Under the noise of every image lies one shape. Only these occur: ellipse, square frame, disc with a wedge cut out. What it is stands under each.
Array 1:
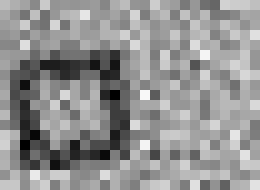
square frame
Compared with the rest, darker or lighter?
darker
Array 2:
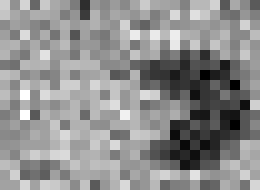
disc with a wedge cut out
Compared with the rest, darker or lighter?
darker
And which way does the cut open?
left
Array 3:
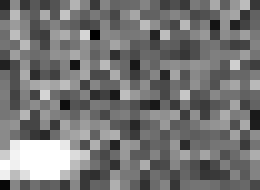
ellipse
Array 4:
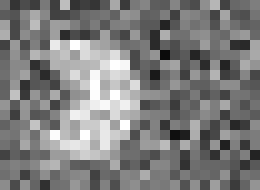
disc with a wedge cut out
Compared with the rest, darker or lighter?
lighter
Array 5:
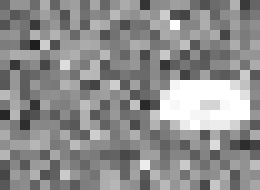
ellipse
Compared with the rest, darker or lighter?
lighter
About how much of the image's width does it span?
a third
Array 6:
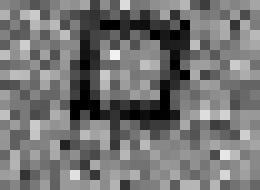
square frame
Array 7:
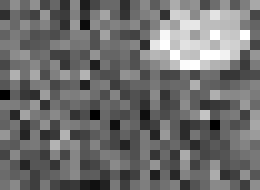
ellipse
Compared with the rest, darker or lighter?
lighter
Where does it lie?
top right
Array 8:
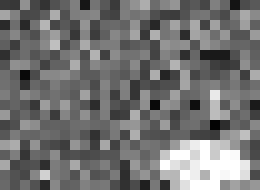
ellipse
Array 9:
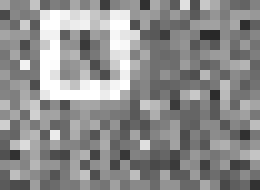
square frame
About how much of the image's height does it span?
half
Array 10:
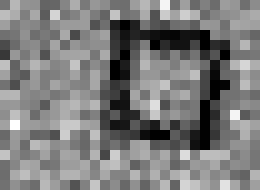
square frame
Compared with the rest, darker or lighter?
darker
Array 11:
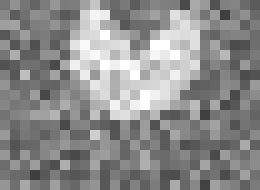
disc with a wedge cut out
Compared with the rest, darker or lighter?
lighter
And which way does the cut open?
up
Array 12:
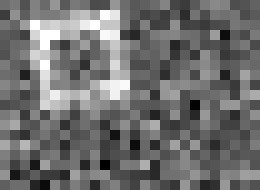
square frame
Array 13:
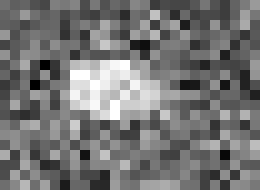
ellipse
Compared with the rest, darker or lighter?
lighter
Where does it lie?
centre
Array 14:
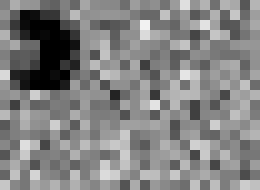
disc with a wedge cut out
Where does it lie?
top left
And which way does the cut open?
left
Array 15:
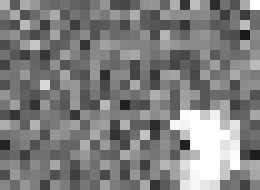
disc with a wedge cut out
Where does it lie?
bottom right
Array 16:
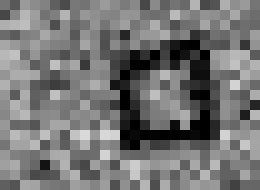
square frame
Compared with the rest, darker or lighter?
darker
